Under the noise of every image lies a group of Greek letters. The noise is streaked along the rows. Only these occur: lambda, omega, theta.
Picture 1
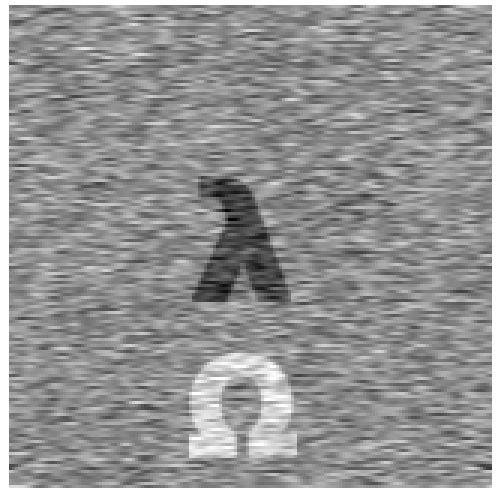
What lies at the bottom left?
nothing
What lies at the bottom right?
nothing
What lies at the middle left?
nothing
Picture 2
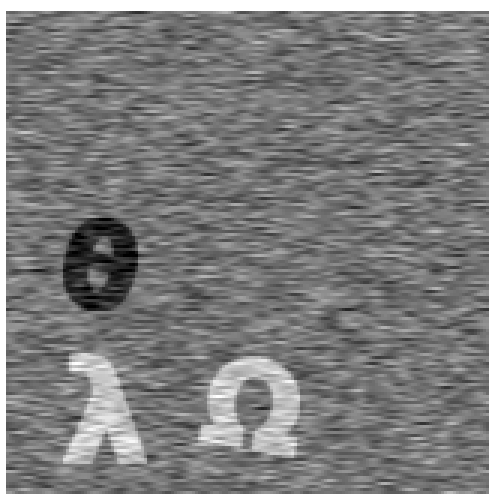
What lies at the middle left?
theta
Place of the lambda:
bottom left
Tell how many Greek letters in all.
3
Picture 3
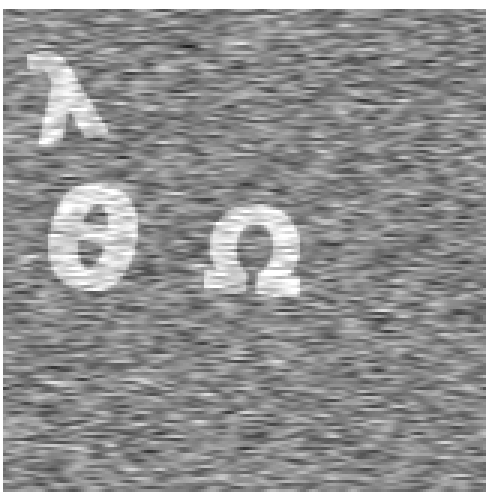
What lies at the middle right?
nothing
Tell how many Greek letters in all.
3
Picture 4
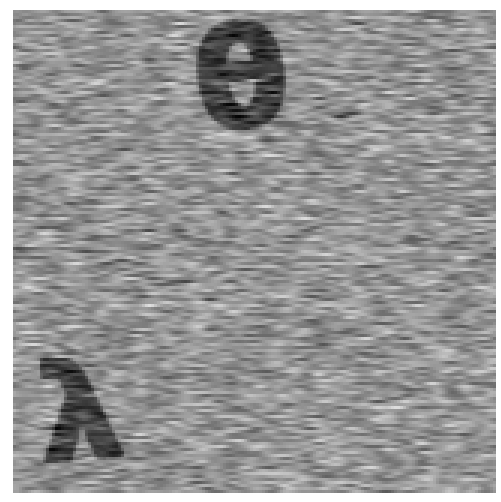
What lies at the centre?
nothing
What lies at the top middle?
theta
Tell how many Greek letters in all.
2
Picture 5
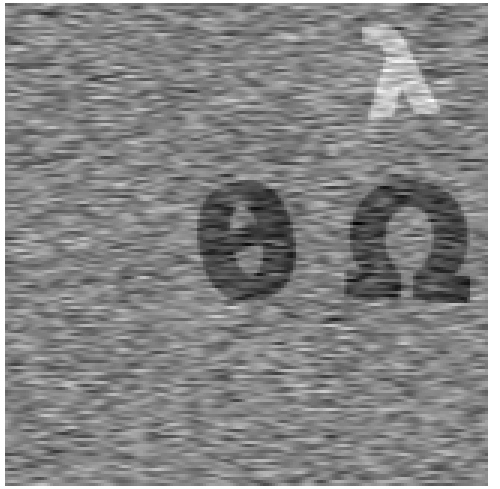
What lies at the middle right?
omega
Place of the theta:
centre
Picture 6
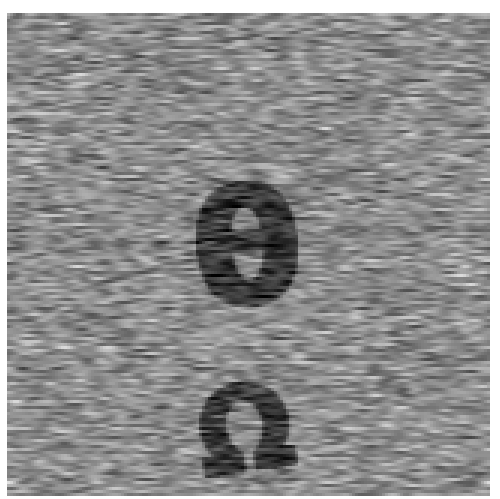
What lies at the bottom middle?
omega
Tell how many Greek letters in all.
2
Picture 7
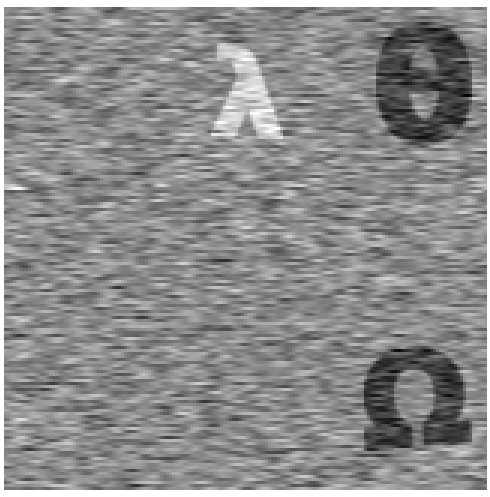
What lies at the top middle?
lambda
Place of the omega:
bottom right
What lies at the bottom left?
nothing
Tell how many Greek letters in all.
3
